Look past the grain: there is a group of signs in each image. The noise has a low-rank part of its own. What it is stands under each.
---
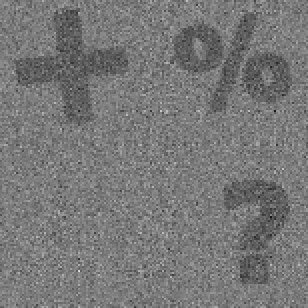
top left: dark plus sign; top right: dark percent sign; bottom right: dark question mark
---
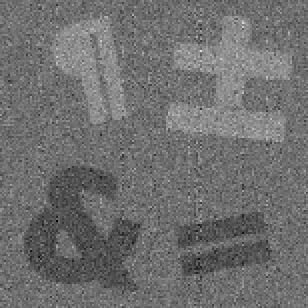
top left: light pilcrow; top right: light plus-minus sign; bottom left: dark ampersand; bottom right: dark equals sign
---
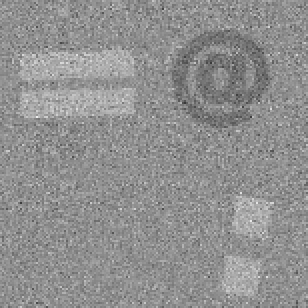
top left: light equals sign; top right: dark at sign; bottom right: light colon
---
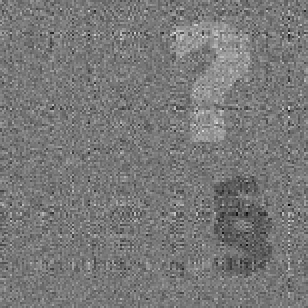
top right: light question mark; bottom right: dark section sign
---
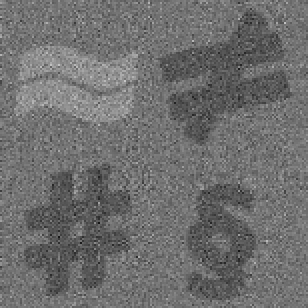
top left: light approximately sign; top right: dark not-equal sign; bottom left: dark hash sign; bottom right: dark section sign
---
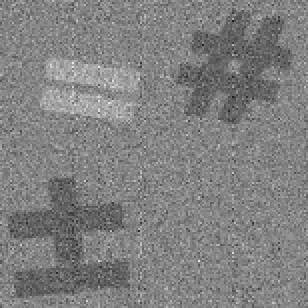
top left: light equals sign; top right: dark hash sign; bottom left: dark plus-minus sign
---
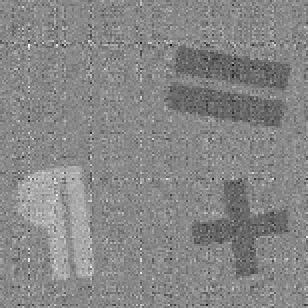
top right: dark equals sign; bottom left: light pilcrow; bottom right: dark plus sign
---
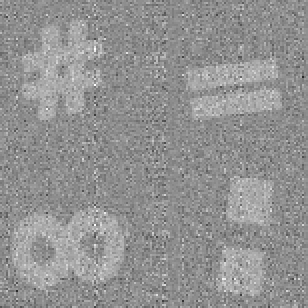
top left: light hash sign; top right: light equals sign; bottom left: light infinity sign; bottom right: light colon
